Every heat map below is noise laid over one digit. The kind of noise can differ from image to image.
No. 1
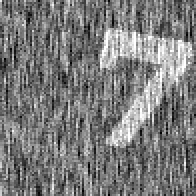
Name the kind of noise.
streaked along the columns
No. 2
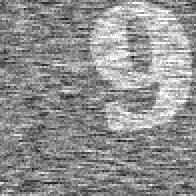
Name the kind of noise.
streaked along the rows
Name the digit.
9
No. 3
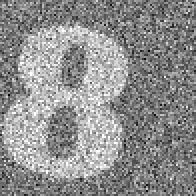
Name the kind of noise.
independent entries
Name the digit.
8
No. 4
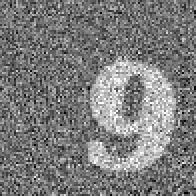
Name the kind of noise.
low rank plus noise
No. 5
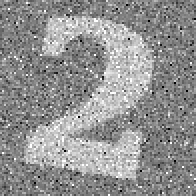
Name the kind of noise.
heavy tails
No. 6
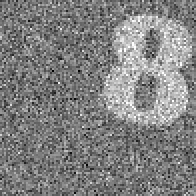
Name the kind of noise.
independent entries
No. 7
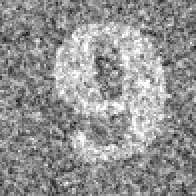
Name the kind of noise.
blotchy
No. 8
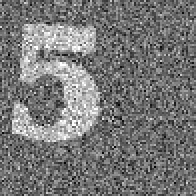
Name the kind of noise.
low rank plus noise
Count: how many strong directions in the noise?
two
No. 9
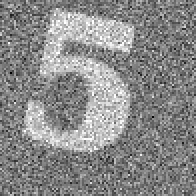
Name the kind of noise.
low rank plus noise
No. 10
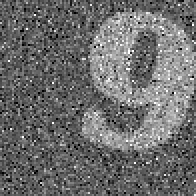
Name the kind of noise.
heavy tails
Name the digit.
9
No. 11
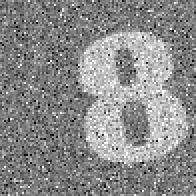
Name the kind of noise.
heavy tails
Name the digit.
8
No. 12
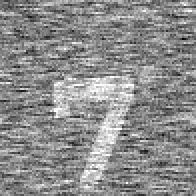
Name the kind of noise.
streaked along the rows
